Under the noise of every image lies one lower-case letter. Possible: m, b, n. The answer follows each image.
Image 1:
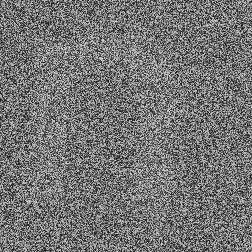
n
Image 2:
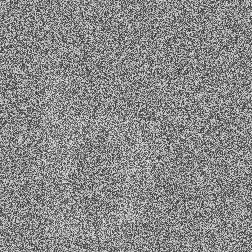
b
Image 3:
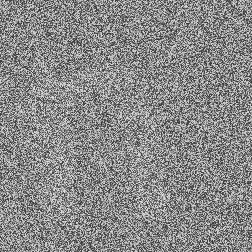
n
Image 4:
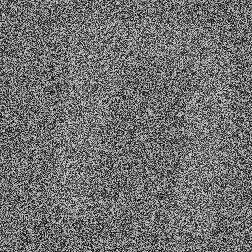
n
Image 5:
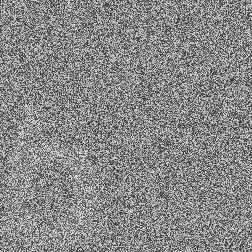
b
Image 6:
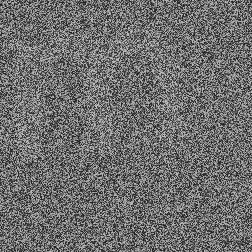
m
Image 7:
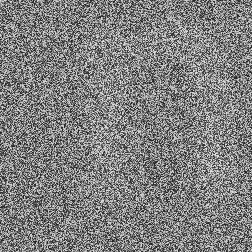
n
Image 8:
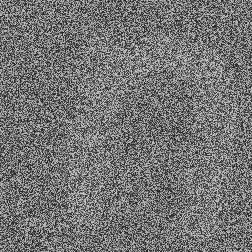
n
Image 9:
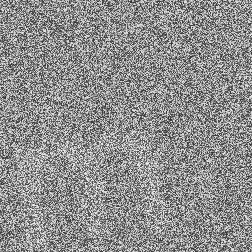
m
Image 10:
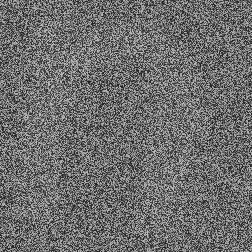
n
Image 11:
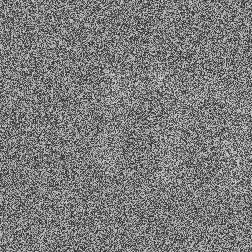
m
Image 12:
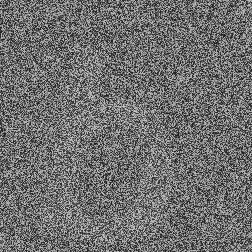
b
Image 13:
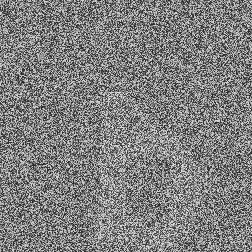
b
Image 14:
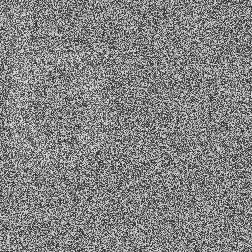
b
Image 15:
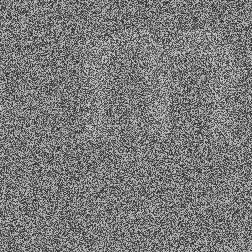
m
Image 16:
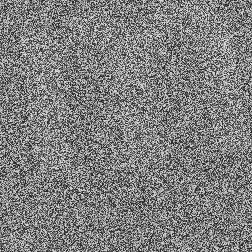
m
